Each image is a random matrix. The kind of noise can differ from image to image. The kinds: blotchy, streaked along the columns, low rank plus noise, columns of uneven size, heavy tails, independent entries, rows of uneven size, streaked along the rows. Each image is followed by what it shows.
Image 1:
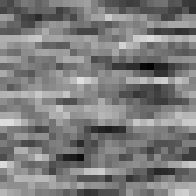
streaked along the rows
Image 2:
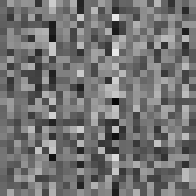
columns of uneven size
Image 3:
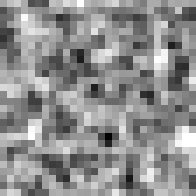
blotchy
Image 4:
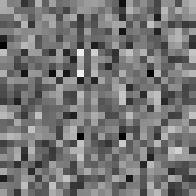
low rank plus noise
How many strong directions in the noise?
three or four
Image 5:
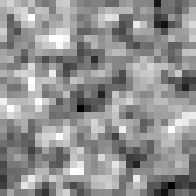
blotchy
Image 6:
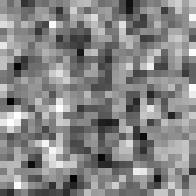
blotchy
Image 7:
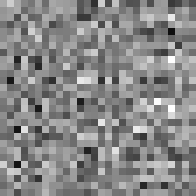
low rank plus noise
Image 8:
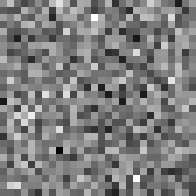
independent entries
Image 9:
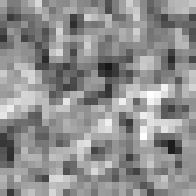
blotchy
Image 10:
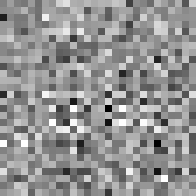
low rank plus noise
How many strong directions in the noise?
two
